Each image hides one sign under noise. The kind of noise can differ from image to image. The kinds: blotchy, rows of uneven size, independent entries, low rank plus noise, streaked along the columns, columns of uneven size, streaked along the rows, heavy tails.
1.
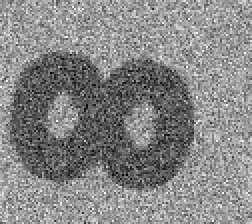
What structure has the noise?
independent entries
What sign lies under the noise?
infinity sign
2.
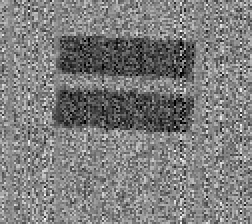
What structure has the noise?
columns of uneven size
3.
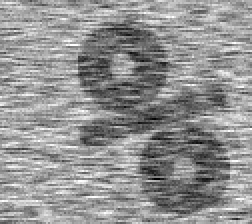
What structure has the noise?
streaked along the rows
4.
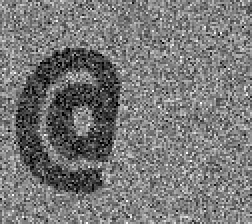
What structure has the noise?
independent entries
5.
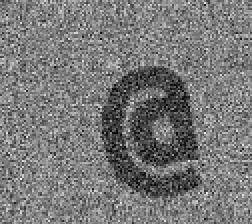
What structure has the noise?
low rank plus noise
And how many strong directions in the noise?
five to eight
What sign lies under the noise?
at sign
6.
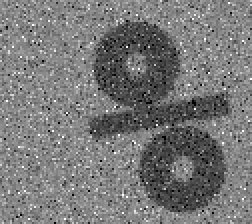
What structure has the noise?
heavy tails
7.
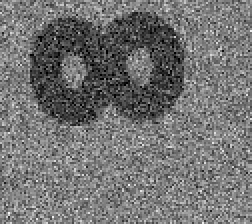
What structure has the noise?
independent entries
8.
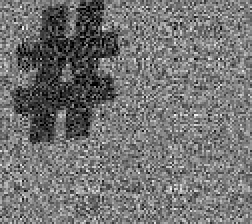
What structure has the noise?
low rank plus noise
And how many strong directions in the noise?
three or four
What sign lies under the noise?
hash sign
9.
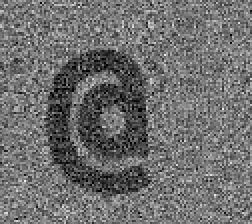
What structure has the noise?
low rank plus noise
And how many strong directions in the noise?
five to eight
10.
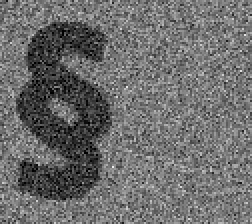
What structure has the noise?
independent entries
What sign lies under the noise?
section sign
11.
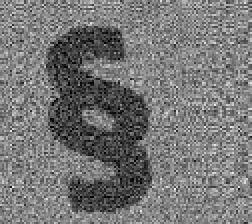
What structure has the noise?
low rank plus noise
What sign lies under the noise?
section sign
